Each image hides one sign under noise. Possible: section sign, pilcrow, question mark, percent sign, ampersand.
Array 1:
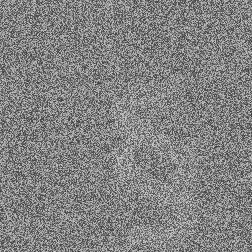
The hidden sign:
section sign
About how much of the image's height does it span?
two thirds
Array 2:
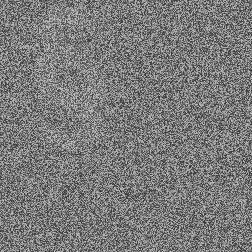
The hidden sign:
section sign
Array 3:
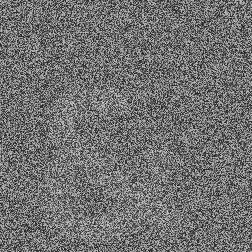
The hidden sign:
ampersand
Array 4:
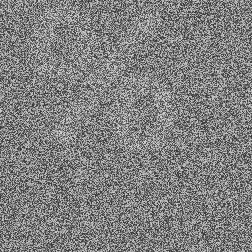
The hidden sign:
percent sign
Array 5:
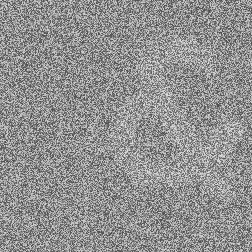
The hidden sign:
ampersand
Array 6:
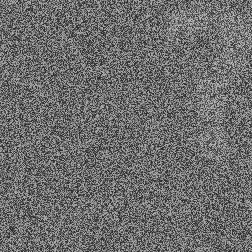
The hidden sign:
question mark
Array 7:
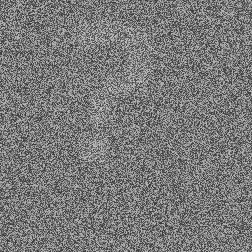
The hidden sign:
question mark
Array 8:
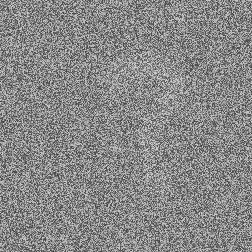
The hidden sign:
question mark
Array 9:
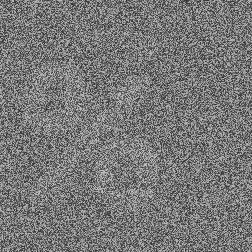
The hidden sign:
percent sign
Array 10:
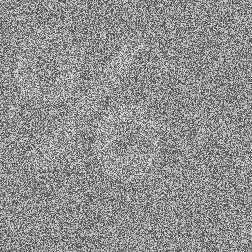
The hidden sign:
percent sign
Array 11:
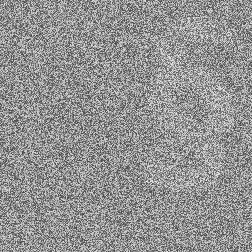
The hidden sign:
section sign
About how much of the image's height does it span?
two thirds
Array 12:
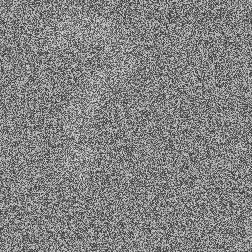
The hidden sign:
question mark
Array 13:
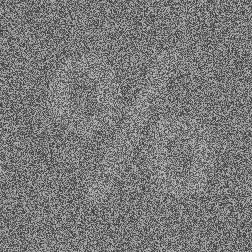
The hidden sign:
percent sign
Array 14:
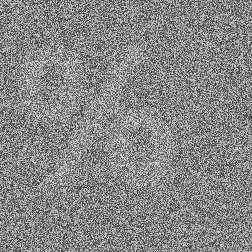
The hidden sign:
percent sign
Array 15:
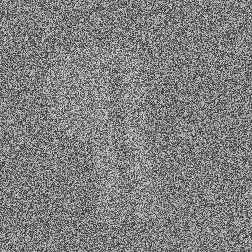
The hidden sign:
pilcrow
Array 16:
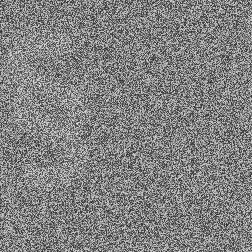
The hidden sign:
section sign
